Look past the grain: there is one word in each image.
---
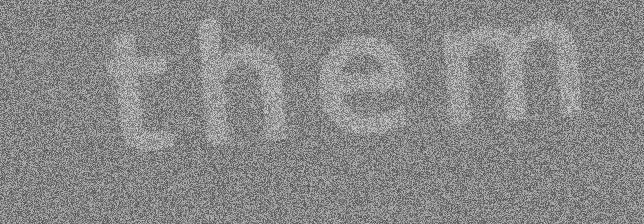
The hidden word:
them
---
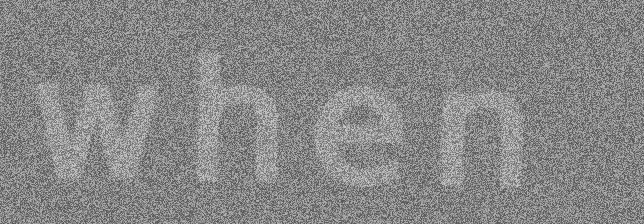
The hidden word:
when
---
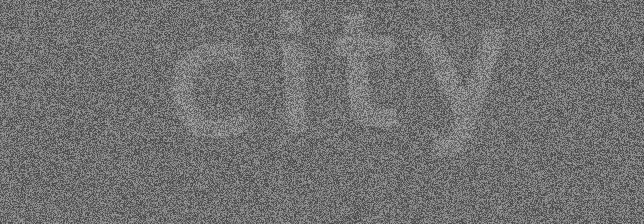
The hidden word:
city
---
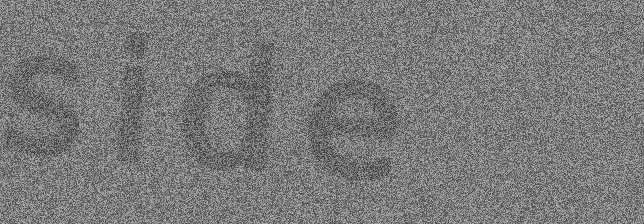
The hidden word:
side
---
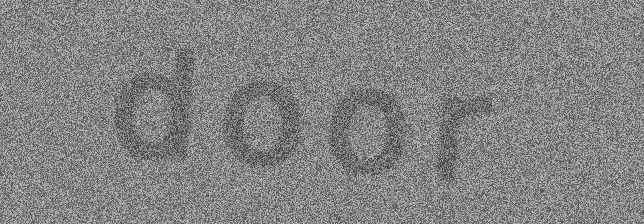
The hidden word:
door
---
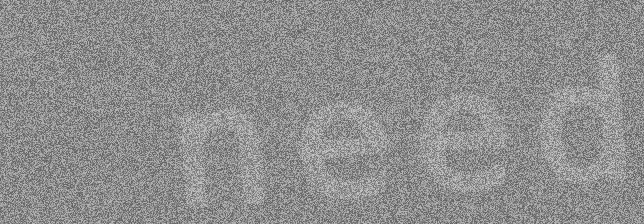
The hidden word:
need
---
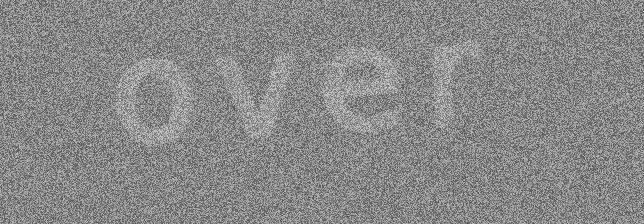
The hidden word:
over
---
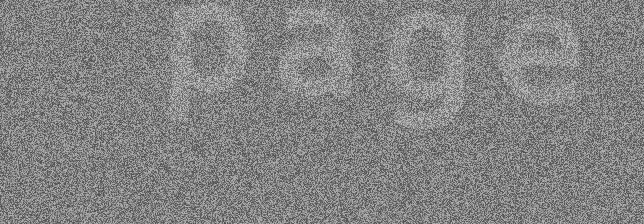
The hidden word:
page
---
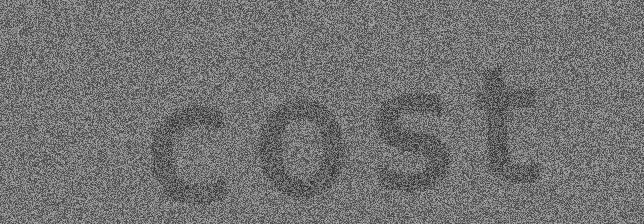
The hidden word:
cost
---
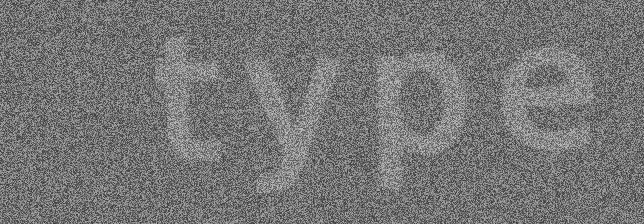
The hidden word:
type
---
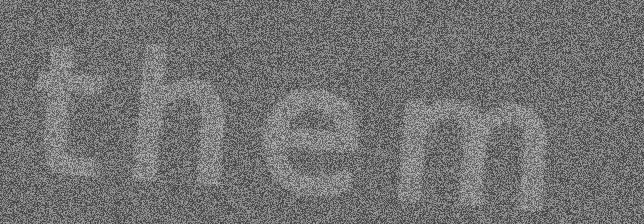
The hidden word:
them
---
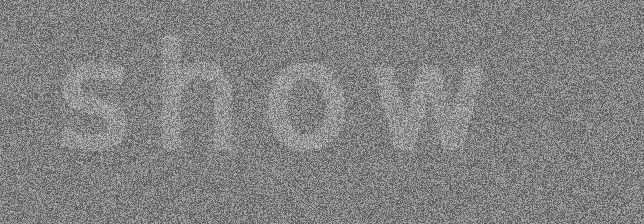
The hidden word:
show
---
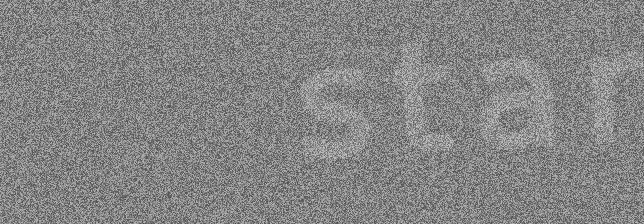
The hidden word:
star
